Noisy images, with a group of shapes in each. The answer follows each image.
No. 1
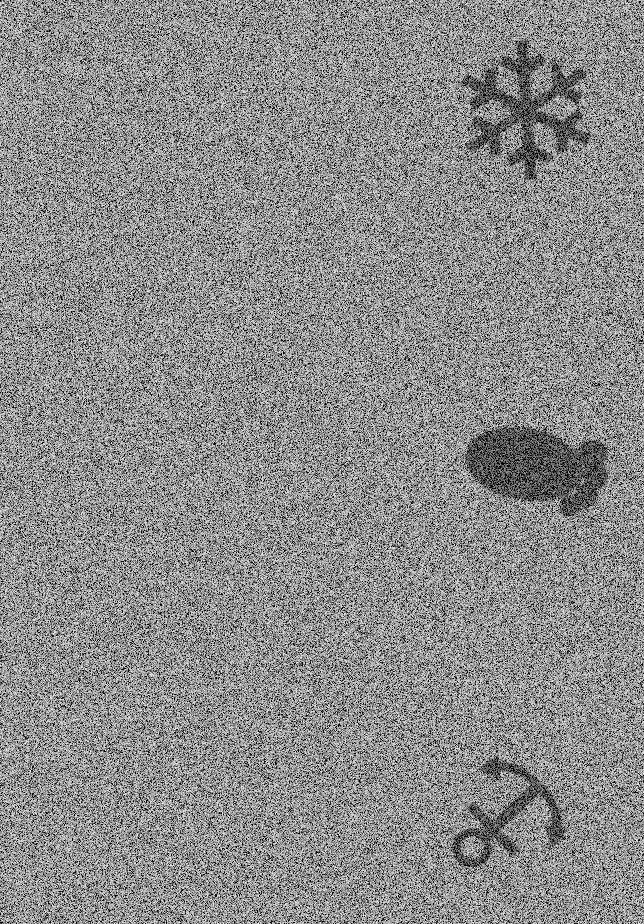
top right: snowflake; middle right: footprint; bottom right: anchor
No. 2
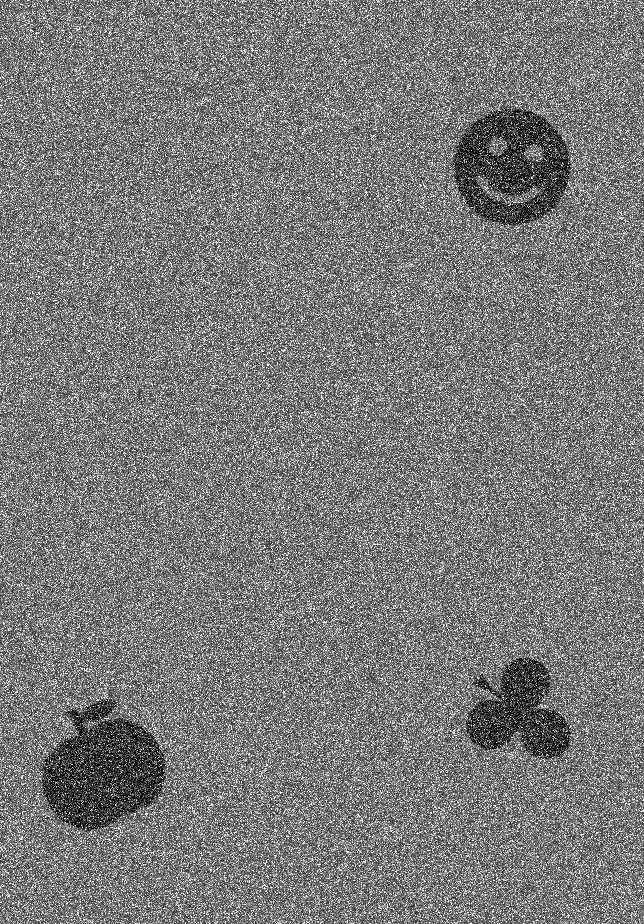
top right: smiling face; bottom left: apple; bottom right: club
